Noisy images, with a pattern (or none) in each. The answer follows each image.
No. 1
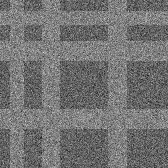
bands of rows crossing bands of columns
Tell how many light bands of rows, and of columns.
3 and 3
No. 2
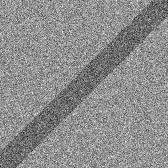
a diagonal band
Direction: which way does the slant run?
bottom left to top right
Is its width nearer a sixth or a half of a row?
a sixth
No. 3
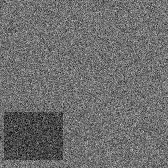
one block
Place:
bottom left
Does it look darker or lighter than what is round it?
darker
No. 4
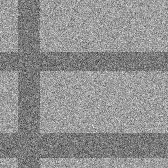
bands of rows crossing bands of columns
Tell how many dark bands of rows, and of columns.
2 and 1
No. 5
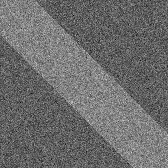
a diagonal band
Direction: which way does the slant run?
top left to bottom right
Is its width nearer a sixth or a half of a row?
a half
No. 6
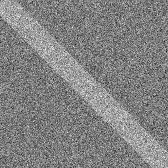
a diagonal band
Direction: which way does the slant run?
top left to bottom right
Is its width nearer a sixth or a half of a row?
a sixth
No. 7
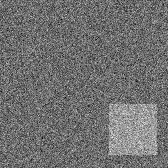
one block
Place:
bottom right
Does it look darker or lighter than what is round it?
lighter
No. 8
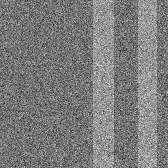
bands of columns
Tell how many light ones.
2
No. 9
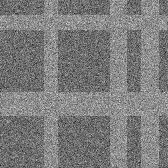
bands of rows crossing bands of columns
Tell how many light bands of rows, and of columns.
2 and 3
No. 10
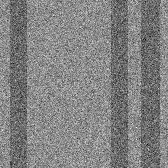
bands of columns
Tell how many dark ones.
3
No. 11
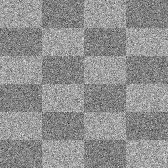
a checkerboard
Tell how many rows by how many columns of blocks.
6 by 4
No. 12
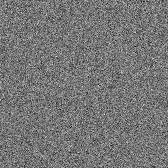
only noise
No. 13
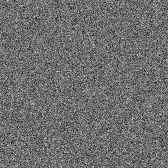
only noise
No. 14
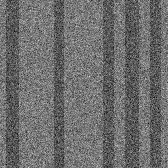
bands of columns
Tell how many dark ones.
5
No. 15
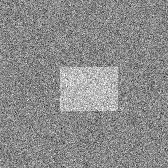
one block
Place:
centre
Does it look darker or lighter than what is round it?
lighter
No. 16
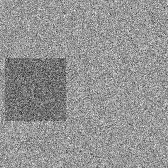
one block
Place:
middle left
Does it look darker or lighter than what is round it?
darker
